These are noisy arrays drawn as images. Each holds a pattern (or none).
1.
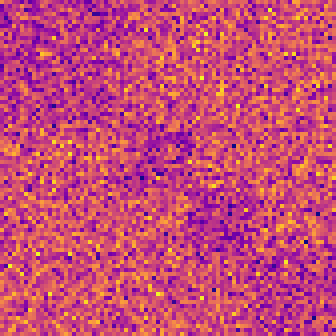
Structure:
blocks along the diagonal
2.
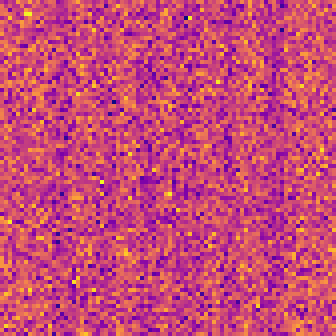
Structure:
bands of columns
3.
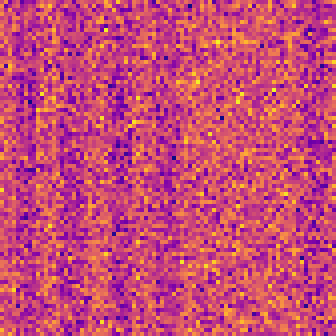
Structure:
bands of columns
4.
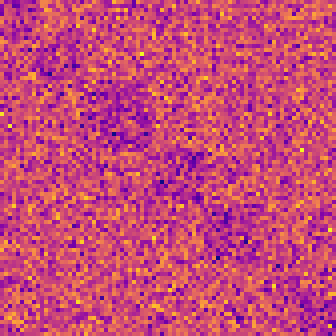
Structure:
blocks along the diagonal
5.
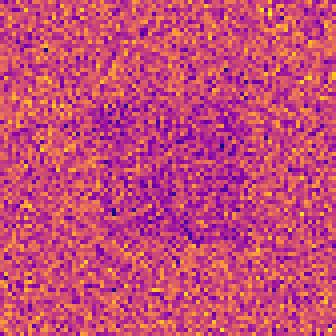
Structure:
one block
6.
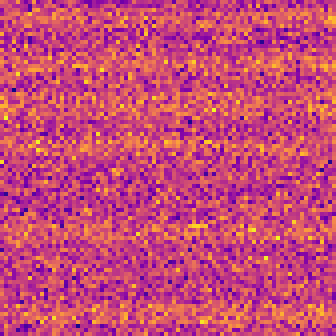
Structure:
bands of rows
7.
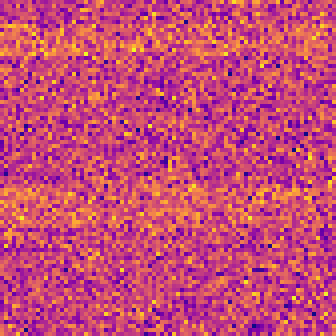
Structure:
bands of rows
